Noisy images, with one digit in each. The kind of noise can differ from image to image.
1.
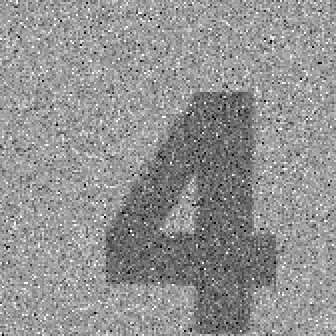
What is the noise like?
heavy tails
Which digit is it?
4
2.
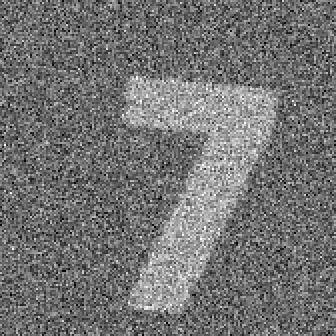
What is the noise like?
independent entries
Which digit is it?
7
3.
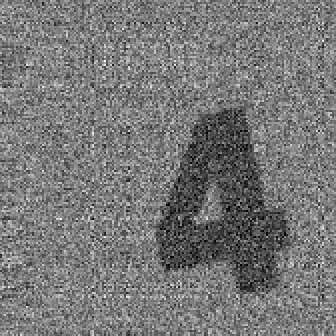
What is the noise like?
low rank plus noise
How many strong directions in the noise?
two
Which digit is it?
4
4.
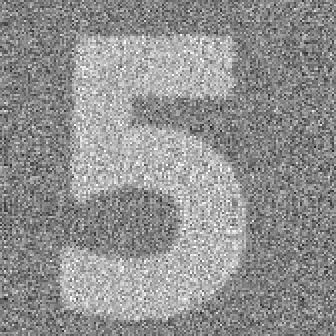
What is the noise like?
low rank plus noise
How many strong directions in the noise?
five to eight
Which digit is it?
5
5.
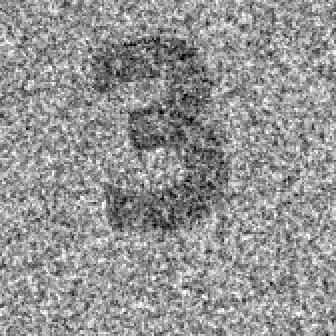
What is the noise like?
blotchy
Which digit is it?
3
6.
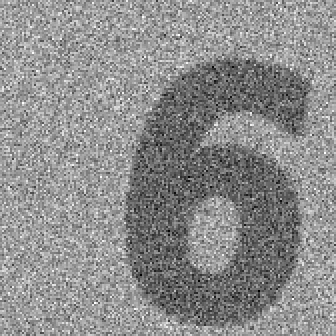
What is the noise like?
independent entries
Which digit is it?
6
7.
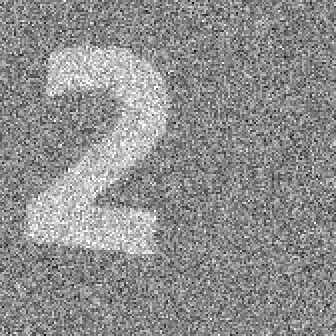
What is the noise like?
independent entries
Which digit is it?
2
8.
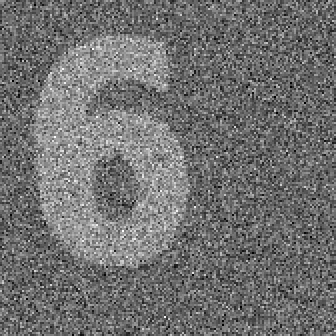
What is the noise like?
independent entries
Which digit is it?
6
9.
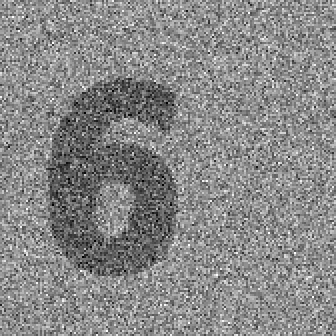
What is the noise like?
independent entries
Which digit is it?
6
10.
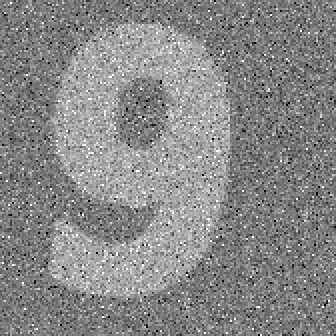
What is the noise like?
heavy tails
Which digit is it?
9
